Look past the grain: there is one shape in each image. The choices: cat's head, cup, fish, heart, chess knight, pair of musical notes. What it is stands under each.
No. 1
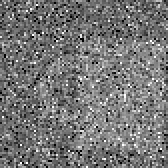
cup
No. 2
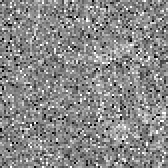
pair of musical notes
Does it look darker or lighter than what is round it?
lighter
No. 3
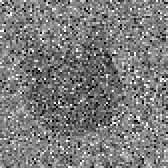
cat's head
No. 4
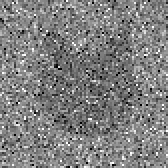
cat's head
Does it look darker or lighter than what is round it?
darker
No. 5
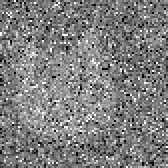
cat's head
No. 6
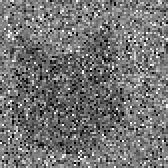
cat's head
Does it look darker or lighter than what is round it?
darker
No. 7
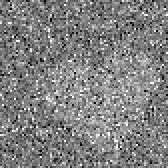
heart
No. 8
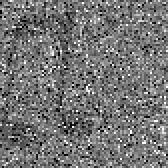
pair of musical notes
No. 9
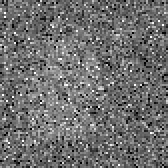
chess knight
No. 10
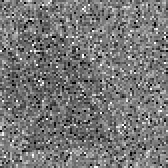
chess knight
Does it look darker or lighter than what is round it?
darker
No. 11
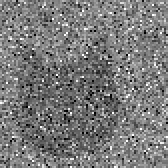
cat's head
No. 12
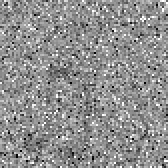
pair of musical notes
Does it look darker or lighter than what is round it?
darker
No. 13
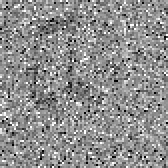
pair of musical notes
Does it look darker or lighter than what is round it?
darker
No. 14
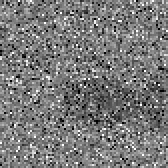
fish
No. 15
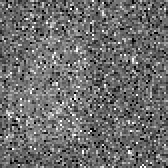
chess knight
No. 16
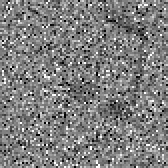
pair of musical notes
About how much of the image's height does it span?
two thirds
